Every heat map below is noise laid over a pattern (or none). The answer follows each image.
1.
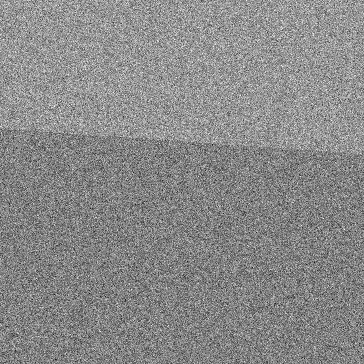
a sharp edge
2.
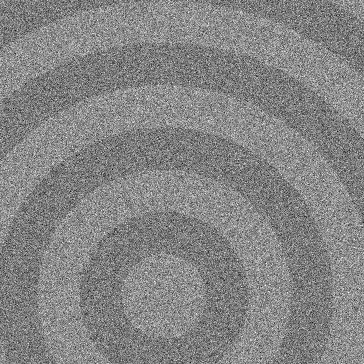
rings round one point
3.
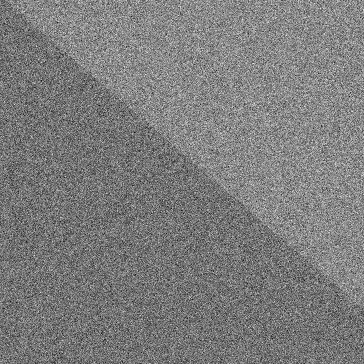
a sharp edge
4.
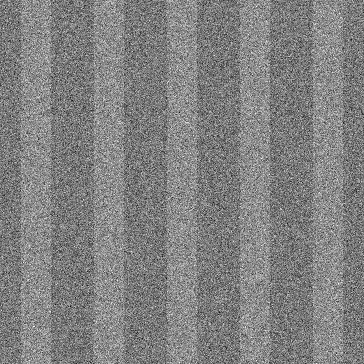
vertical stripes
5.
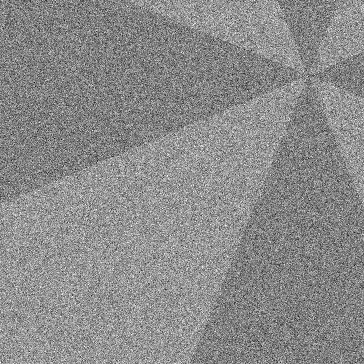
spokes from one point
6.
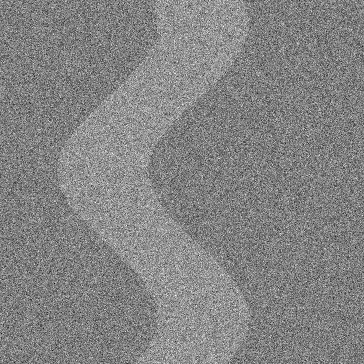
a wavy band
